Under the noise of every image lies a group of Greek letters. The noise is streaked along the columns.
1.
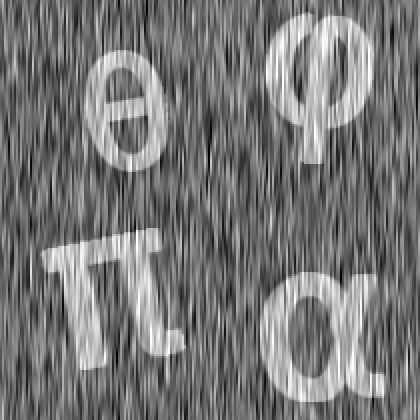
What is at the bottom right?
alpha
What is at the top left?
theta
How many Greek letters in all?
4
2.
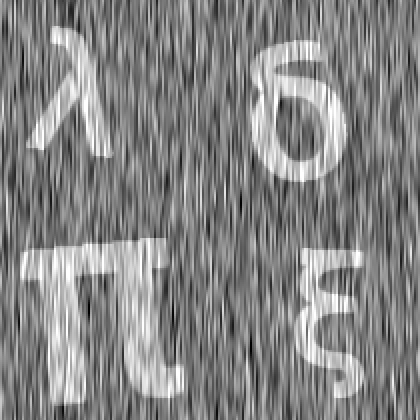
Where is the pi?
bottom left
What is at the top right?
delta
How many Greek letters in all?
4
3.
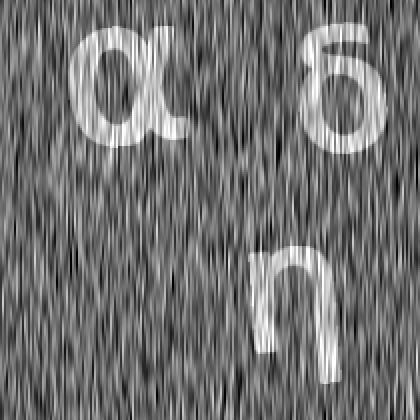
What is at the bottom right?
eta
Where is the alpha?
top left
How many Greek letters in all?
3
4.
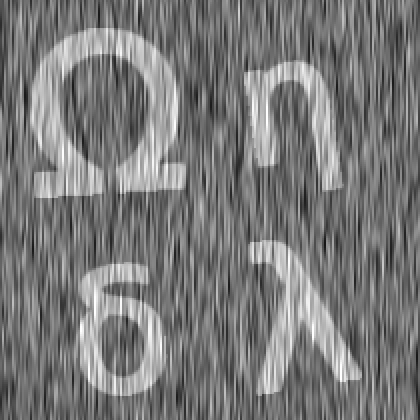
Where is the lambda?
bottom right
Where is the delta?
bottom left
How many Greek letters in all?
4
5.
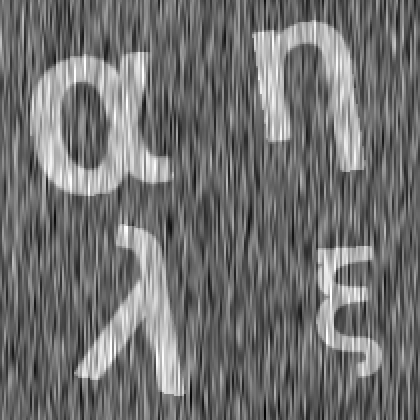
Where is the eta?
top right
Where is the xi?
bottom right
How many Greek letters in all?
4
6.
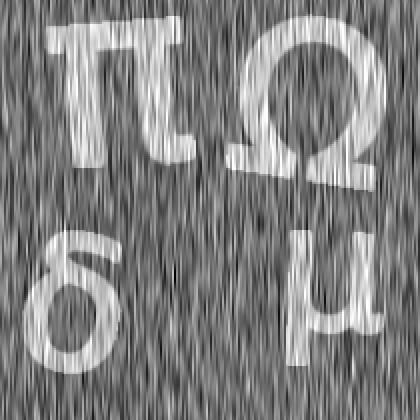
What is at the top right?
omega
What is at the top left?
pi
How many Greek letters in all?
4
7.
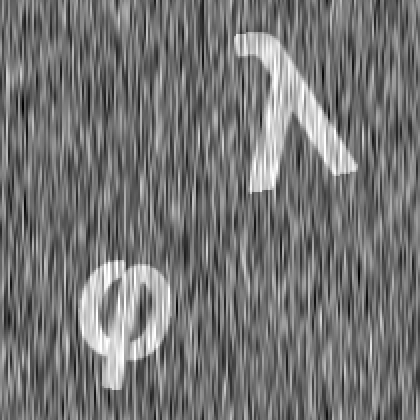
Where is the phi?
bottom left
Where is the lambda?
top right
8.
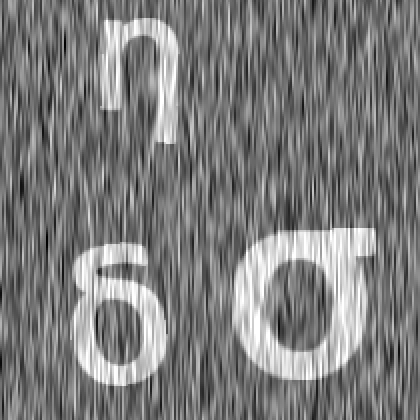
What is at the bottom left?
delta
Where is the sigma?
bottom right
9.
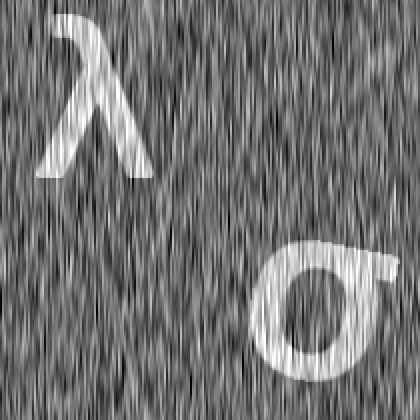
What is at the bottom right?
sigma
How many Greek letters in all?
2
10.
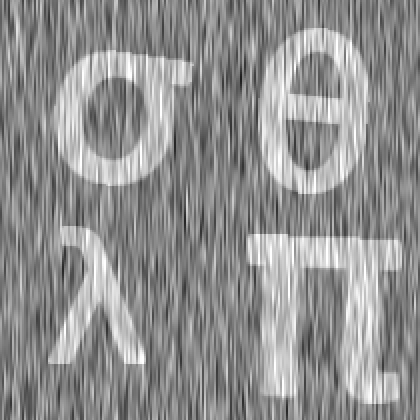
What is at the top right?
theta
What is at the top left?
sigma
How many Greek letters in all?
4
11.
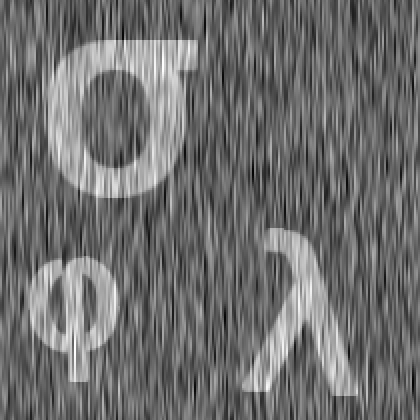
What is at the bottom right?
lambda
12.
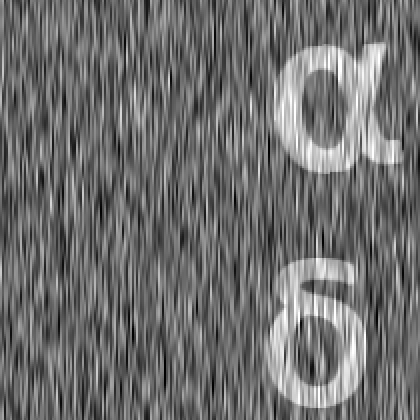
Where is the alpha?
top right
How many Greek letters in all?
2
